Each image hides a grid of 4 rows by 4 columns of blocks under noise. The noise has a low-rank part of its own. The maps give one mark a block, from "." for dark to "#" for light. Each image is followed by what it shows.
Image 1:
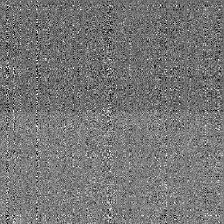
....
....
####
####
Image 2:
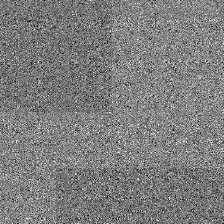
..##
..##
####
#...
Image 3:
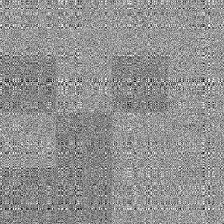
####
.#.#
#.##
..##
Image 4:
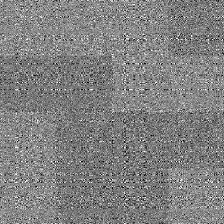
###.
..##
#...
#..#
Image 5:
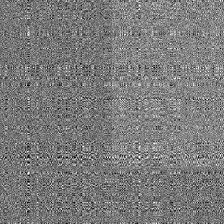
..##
..##
..##
....
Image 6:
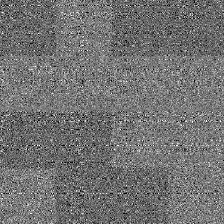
.#..
####
..##
#..#
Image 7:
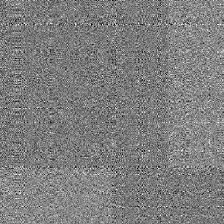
...#
...#
...#
##..
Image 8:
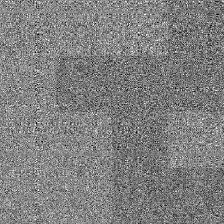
###.
#...
##.#
##..
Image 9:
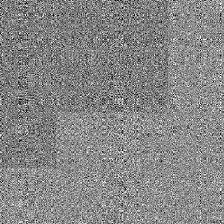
...#
...#
.###
####
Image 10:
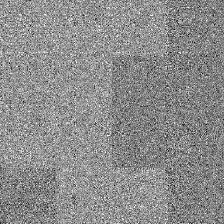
###.
##..
##..
.##.
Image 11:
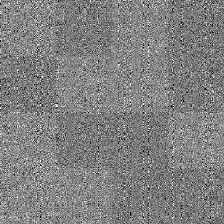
#.#.
.##.
#..#
##..
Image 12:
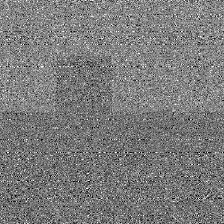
####
#.##
....
....
